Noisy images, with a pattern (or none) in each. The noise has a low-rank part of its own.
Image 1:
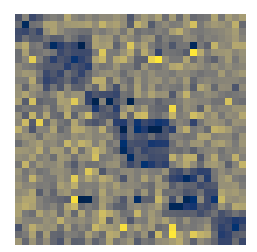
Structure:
blocks along the diagonal
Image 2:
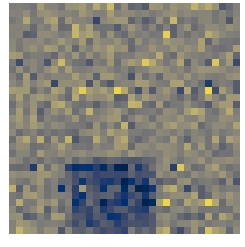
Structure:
one block
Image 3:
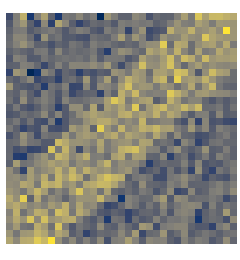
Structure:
a diagonal band
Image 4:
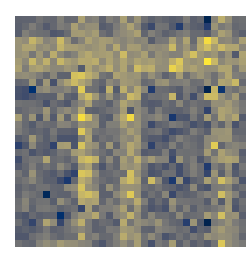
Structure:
bands of rows crossing bands of columns
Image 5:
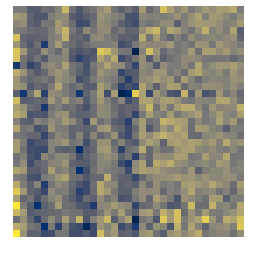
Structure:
bands of columns
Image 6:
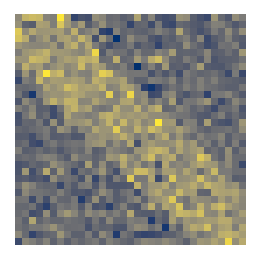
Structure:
a diagonal band
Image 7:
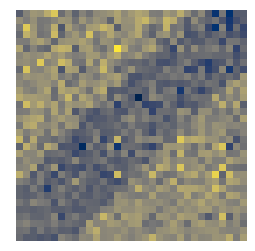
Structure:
a diagonal band
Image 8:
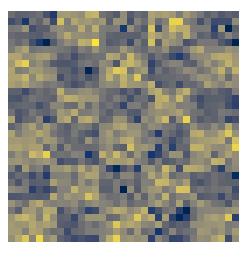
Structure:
a checkerboard
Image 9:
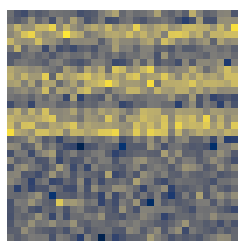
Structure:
bands of rows
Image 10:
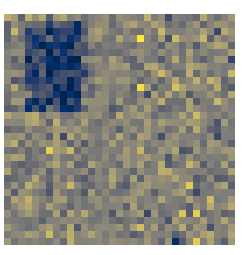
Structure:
one block
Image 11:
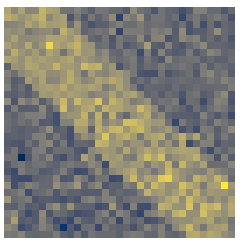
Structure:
a diagonal band
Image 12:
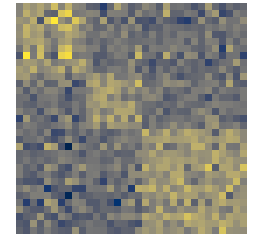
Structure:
blocks along the diagonal
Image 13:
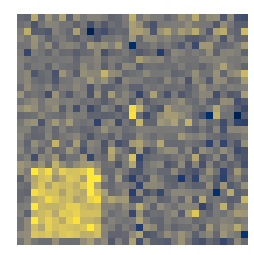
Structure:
one block
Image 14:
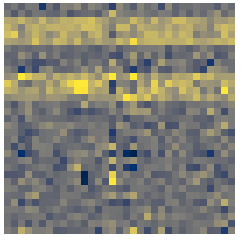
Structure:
bands of rows
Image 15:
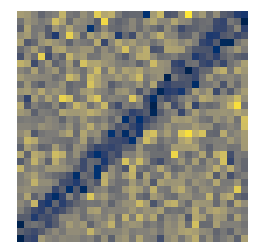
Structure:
a diagonal band
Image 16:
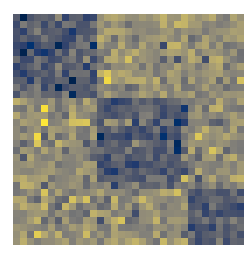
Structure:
blocks along the diagonal
